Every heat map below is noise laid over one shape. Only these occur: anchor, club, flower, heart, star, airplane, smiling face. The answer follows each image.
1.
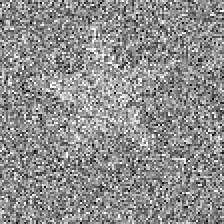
star
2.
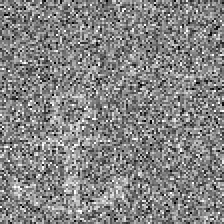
anchor
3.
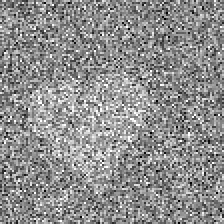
heart
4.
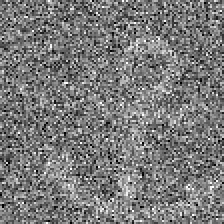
anchor
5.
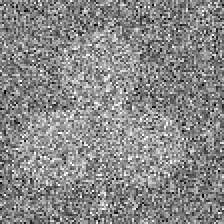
club
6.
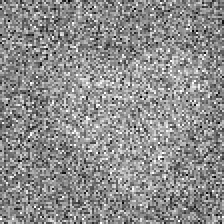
heart
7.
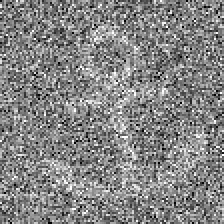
anchor
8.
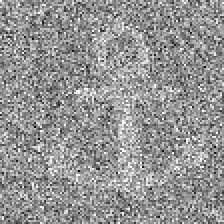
anchor
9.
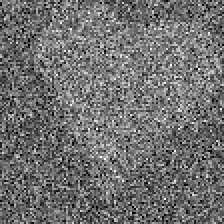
heart
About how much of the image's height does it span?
nearly all
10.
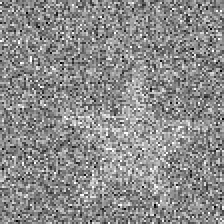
star
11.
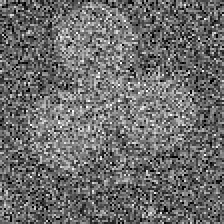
club
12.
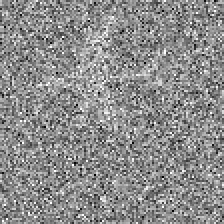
airplane
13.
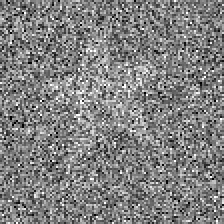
star
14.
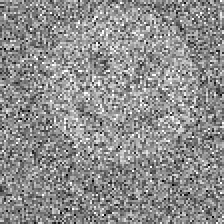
smiling face
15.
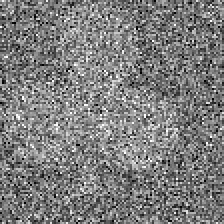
club
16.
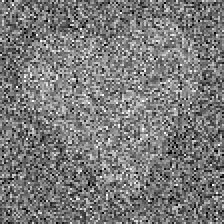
heart
